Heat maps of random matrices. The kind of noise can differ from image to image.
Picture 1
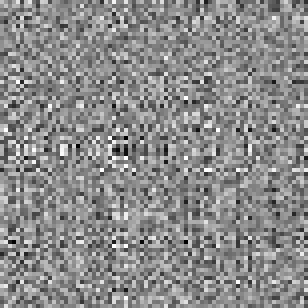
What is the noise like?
low rank plus noise
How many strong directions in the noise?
three or four
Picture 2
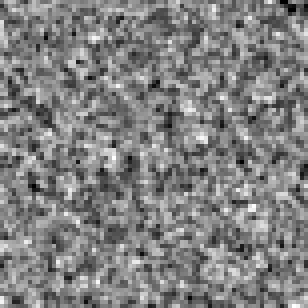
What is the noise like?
blotchy
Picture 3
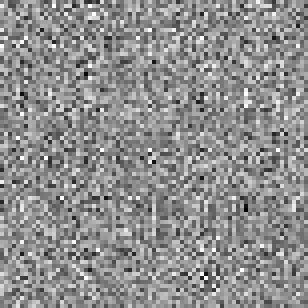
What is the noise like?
low rank plus noise
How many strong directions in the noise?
five to eight
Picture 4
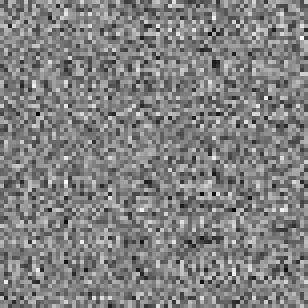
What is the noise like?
low rank plus noise
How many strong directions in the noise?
five to eight
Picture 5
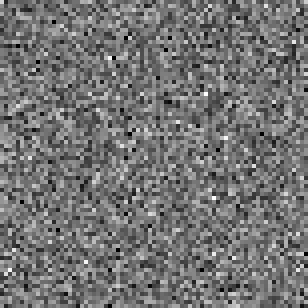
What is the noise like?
independent entries
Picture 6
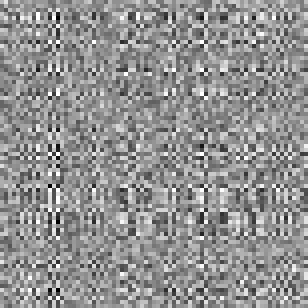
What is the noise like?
low rank plus noise
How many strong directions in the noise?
one
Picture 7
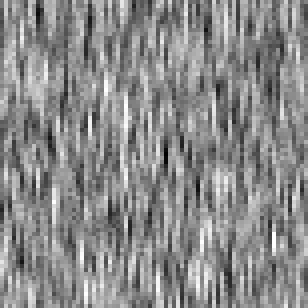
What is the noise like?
streaked along the columns
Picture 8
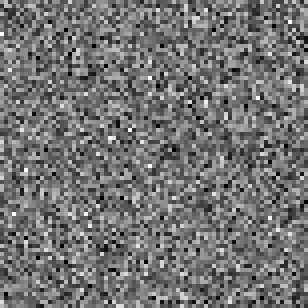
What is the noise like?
independent entries
